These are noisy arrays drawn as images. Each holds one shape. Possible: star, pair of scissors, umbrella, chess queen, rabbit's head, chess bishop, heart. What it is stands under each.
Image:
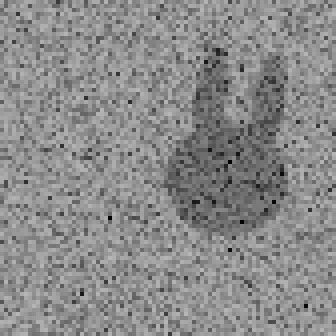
rabbit's head
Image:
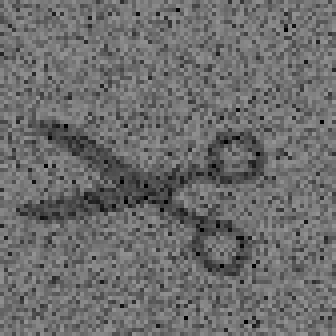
pair of scissors
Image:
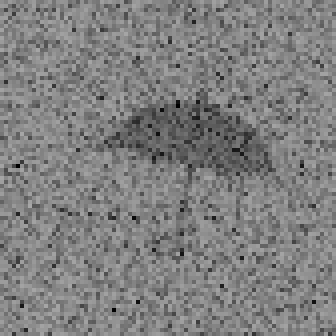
umbrella
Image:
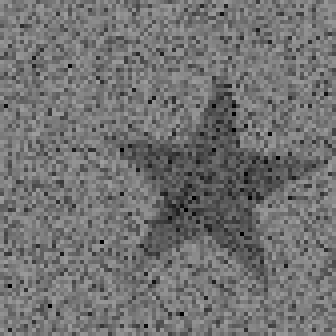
star
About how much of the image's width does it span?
two thirds
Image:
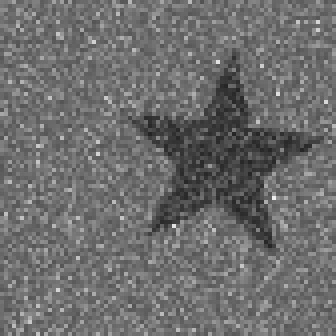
star
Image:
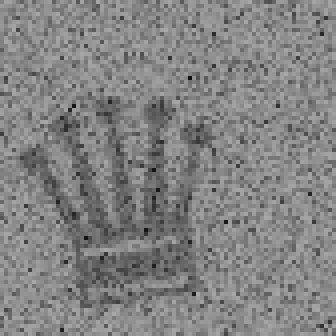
chess queen
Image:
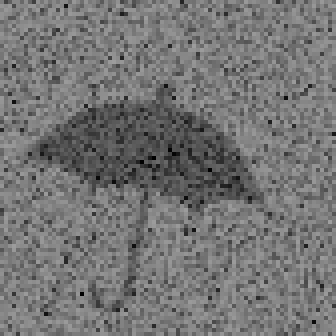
umbrella
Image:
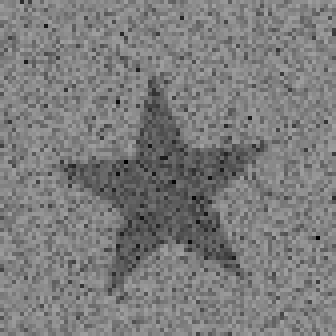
star
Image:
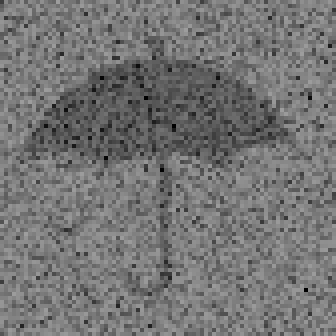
umbrella
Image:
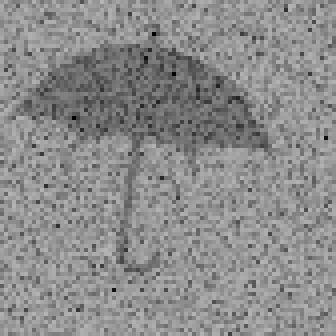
umbrella
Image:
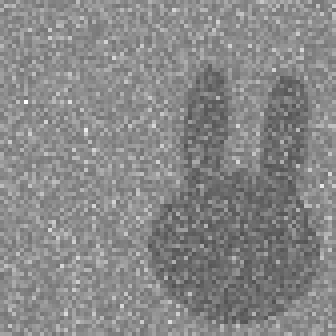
rabbit's head
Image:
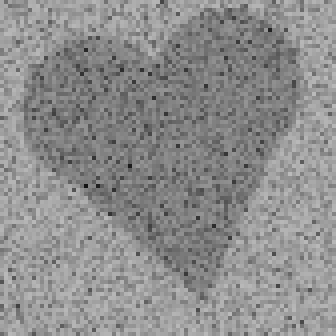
heart
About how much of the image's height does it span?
nearly all
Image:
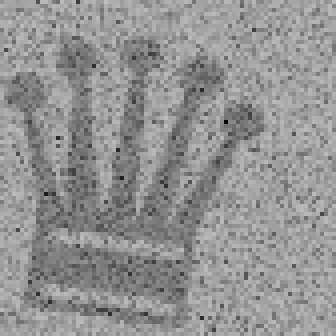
chess queen
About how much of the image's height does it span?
nearly all
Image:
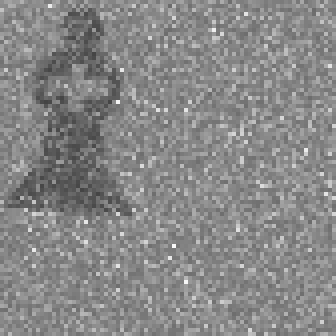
chess bishop
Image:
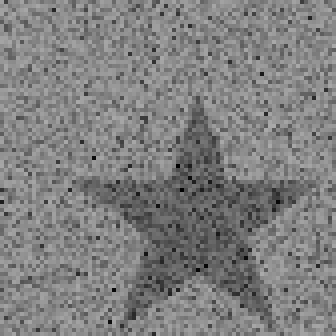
star
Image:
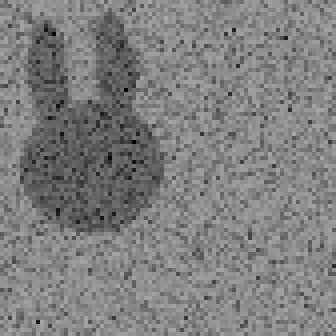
rabbit's head
